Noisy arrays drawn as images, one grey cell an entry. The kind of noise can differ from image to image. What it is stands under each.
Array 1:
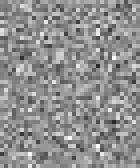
low rank plus noise
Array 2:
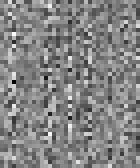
columns of uneven size
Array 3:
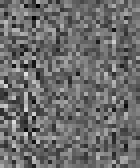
columns of uneven size
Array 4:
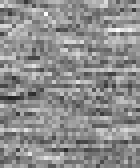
streaked along the rows
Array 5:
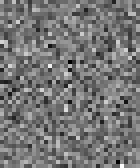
independent entries
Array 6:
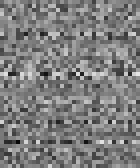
rows of uneven size
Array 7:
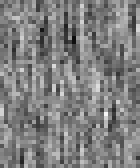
streaked along the columns
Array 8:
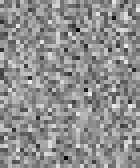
independent entries
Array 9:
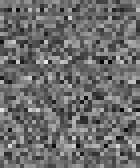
rows of uneven size
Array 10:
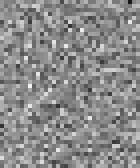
independent entries
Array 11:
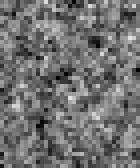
blotchy
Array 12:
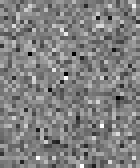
heavy tails
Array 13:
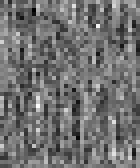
streaked along the columns
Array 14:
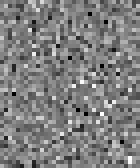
heavy tails
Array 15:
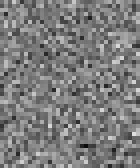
independent entries
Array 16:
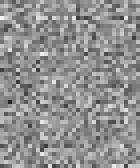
low rank plus noise
